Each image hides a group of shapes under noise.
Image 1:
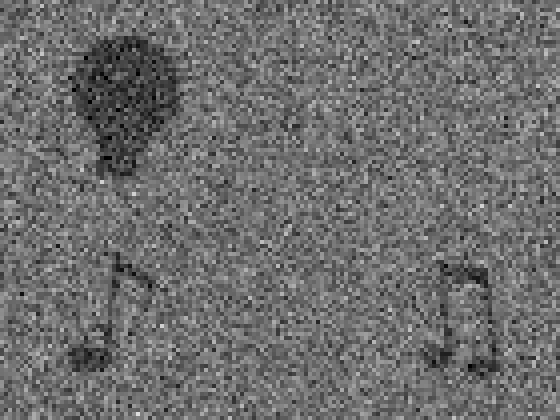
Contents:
top left: light bulb; bottom left: musical note; bottom right: pair of musical notes
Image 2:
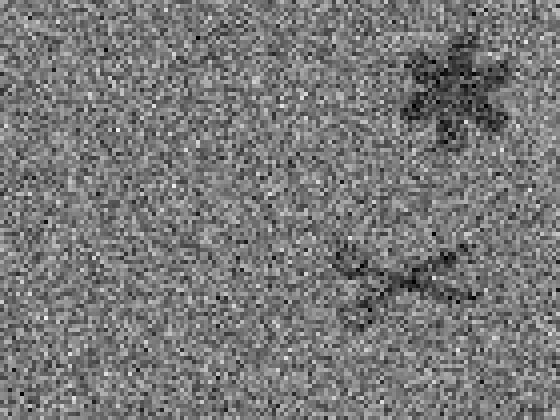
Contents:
top right: asterisk; bottom right: pair of scissors
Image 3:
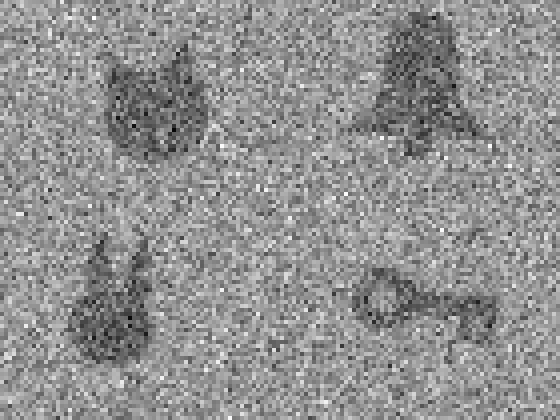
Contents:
top left: cat's head; top right: bell; bottom left: rabbit's head; bottom right: key
